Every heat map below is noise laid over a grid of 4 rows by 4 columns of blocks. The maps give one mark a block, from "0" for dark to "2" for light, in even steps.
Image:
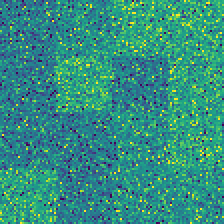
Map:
0 1 2 2
0 2 0 2
0 0 1 2
2 0 1 1
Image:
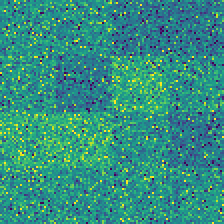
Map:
1 1 0 0
1 0 2 1
2 2 1 0
1 1 1 1
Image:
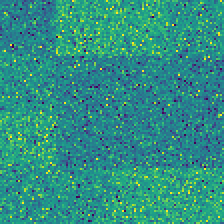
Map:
0 2 2 1
1 0 0 0
2 0 0 0
1 1 2 2
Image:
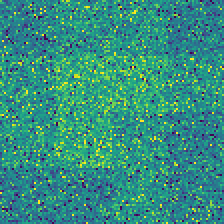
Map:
0 1 1 0
1 2 2 1
1 2 1 0
0 0 1 0
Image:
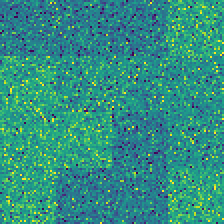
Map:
0 0 0 2
2 1 1 1
2 2 0 1
2 0 0 2
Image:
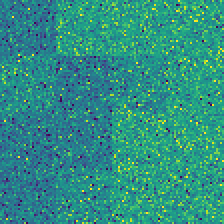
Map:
0 2 2 2
1 0 1 2
0 0 2 2
0 1 2 2
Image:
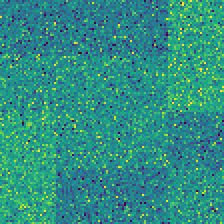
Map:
0 0 0 2
1 1 1 2
2 1 1 0
2 0 0 1
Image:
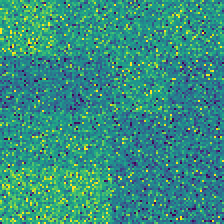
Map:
2 1 1 1
0 0 1 0
1 1 0 0
2 2 0 0
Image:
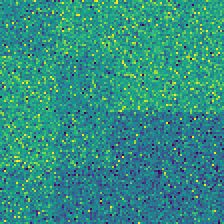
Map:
1 2 2 2
2 1 2 2
2 1 0 0
1 0 0 0
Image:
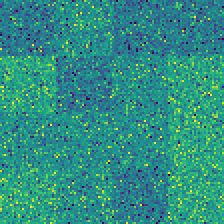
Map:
0 1 0 0
2 0 1 2
1 1 1 2
2 1 0 2
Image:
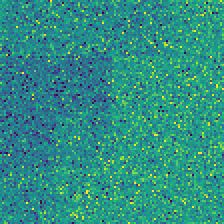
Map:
1 1 1 2
0 0 2 2
0 1 2 2
1 2 2 2
